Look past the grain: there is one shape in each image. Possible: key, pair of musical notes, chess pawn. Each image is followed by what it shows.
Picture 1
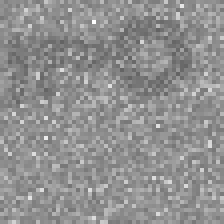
dark key
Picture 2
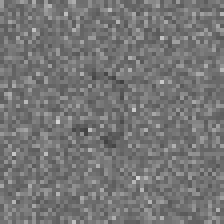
dark pair of musical notes, centre
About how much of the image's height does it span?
a third
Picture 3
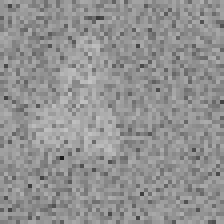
light chess pawn
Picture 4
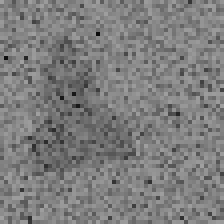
dark chess pawn
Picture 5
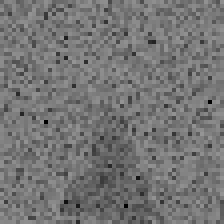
dark chess pawn
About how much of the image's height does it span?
half
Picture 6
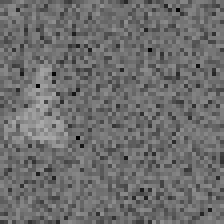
light chess pawn, middle left
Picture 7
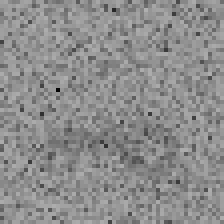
dark key
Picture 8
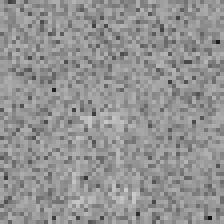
light pair of musical notes
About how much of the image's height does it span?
half
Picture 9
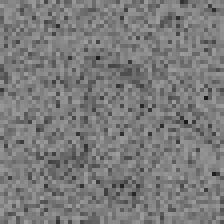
dark pair of musical notes
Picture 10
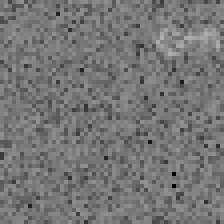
light key, top right
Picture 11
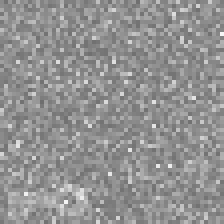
light key, bottom left
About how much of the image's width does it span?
a third
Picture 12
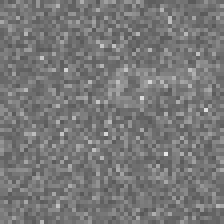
light key
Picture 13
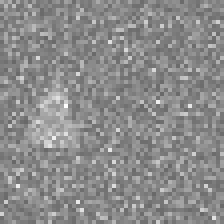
light chess pawn, middle left
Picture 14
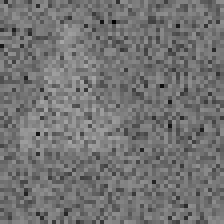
light chess pawn
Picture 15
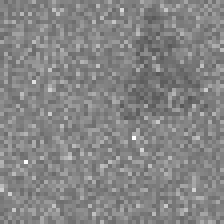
dark chess pawn
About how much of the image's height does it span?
half
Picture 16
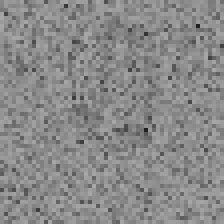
dark pair of musical notes
